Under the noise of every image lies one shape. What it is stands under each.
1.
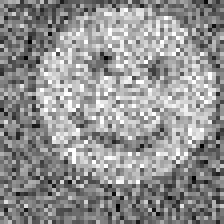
light smiling face
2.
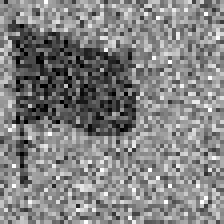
dark flag
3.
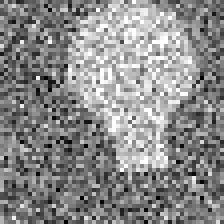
light light bulb
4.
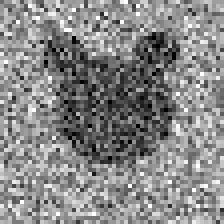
dark bear's head
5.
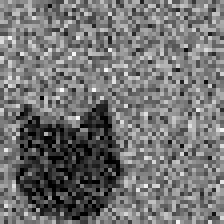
dark cat's head
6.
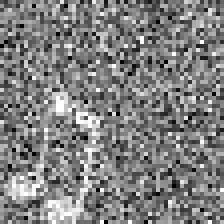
light pair of musical notes
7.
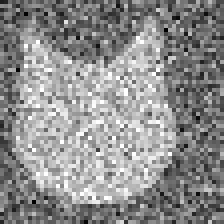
light cat's head
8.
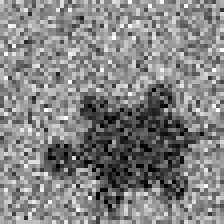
dark turtle
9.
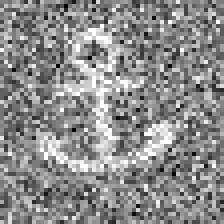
light anchor
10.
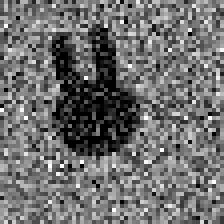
dark rabbit's head
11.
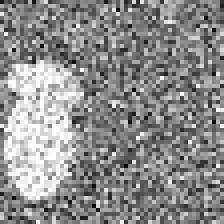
light footprint
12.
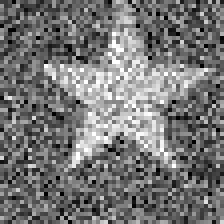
light star
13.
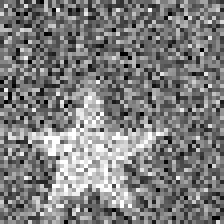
light star
